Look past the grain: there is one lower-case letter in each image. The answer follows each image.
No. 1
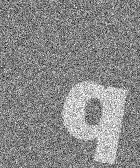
q
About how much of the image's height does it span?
half
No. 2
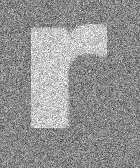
r
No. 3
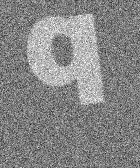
q
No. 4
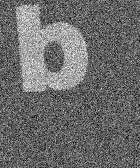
b
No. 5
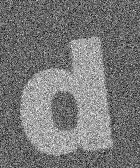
d
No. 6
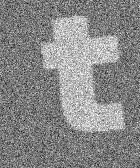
t
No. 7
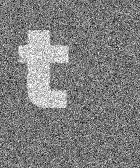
t
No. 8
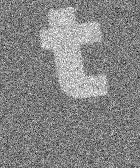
t
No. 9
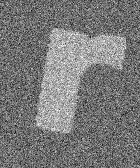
r
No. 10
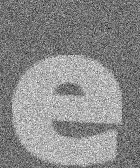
e
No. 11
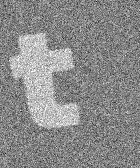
t
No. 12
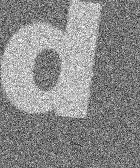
d
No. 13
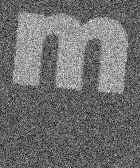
m
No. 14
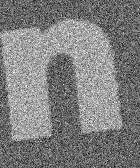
n
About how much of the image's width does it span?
nearly all
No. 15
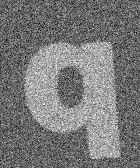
q
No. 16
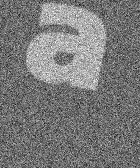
a
